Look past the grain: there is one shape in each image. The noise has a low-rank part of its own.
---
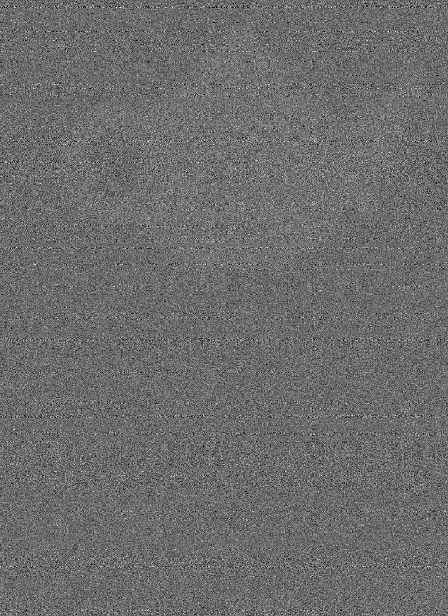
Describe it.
light teapot
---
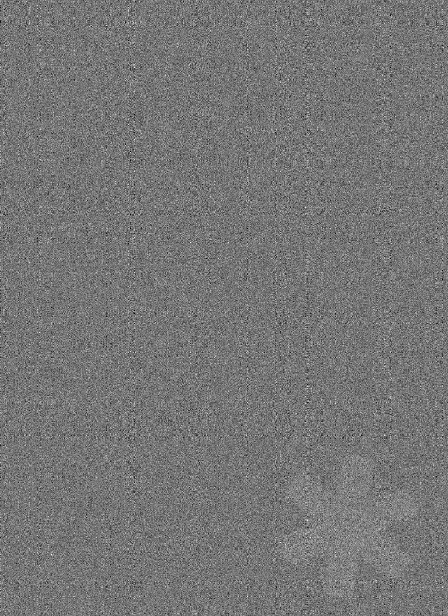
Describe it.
light asterisk, bottom right
